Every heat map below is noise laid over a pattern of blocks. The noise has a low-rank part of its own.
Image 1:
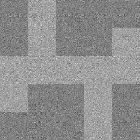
the same after a half turn
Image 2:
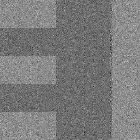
top and bottom mirror each other
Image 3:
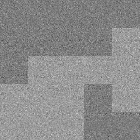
no symmetry
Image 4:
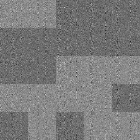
no symmetry
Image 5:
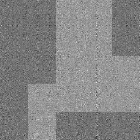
no symmetry
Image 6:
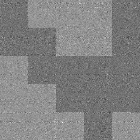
no symmetry
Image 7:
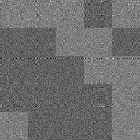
mirrored about the diagonal from the bottom left
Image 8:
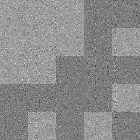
mirrored about the diagonal from the top left
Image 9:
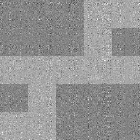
the same after a half turn
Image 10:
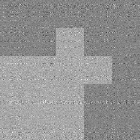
mirrored about the diagonal from the bottom left
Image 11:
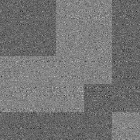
mirrored about the diagonal from the top left
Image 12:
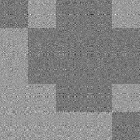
mirrored about the diagonal from the bottom left
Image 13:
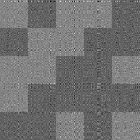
mirrored about the diagonal from the top left
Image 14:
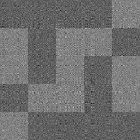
the same after a half turn
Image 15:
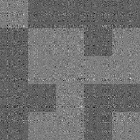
mirrored about the diagonal from the top left
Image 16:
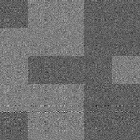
top and bottom mirror each other
